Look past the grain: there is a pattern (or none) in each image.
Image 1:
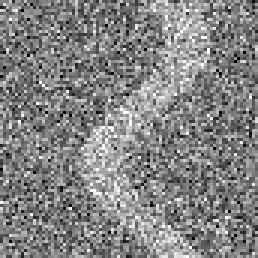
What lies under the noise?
a wavy band
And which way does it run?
top to bottom
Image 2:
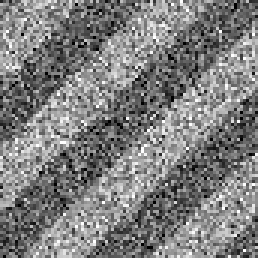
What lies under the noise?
diagonal stripes
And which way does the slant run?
bottom left to top right
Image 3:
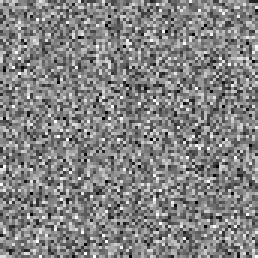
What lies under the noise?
only noise
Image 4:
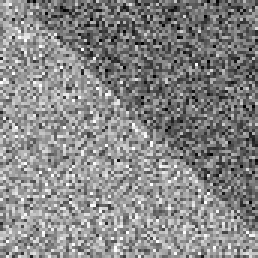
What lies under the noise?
a sharp edge
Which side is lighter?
bottom left
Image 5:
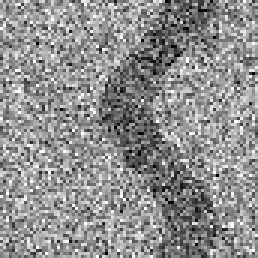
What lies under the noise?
a wavy band
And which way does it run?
top to bottom
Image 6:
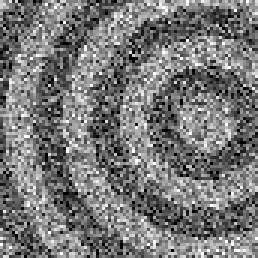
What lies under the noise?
rings round one point
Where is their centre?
middle right
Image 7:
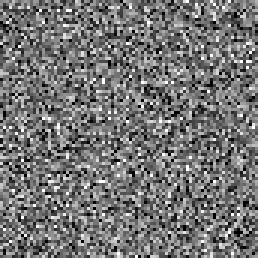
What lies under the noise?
only noise
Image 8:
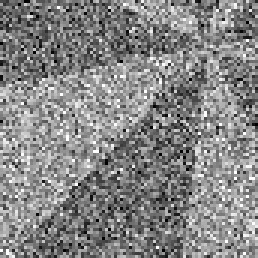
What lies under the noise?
spokes from one point
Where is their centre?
top right
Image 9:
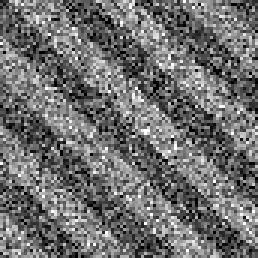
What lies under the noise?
diagonal stripes
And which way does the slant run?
top left to bottom right
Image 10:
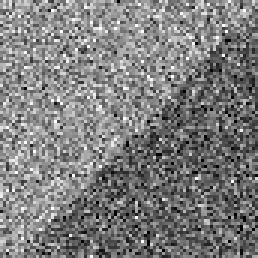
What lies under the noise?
a sharp edge
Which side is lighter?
top left
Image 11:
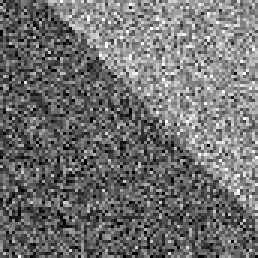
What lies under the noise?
a sharp edge
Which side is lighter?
top right
